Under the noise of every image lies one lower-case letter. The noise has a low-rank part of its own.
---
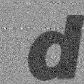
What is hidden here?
dark d
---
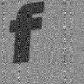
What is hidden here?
dark f
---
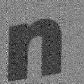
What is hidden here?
dark n
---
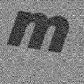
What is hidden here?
dark m
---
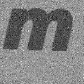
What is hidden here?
dark m
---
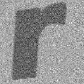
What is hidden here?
dark r
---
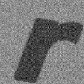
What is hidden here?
dark r
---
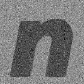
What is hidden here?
dark n
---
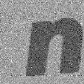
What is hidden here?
dark n
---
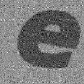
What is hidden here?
dark e
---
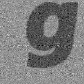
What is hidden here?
dark g
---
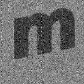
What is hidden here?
dark m
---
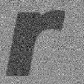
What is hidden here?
dark r
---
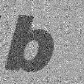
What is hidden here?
dark b
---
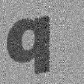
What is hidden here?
dark q
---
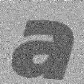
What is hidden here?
dark a
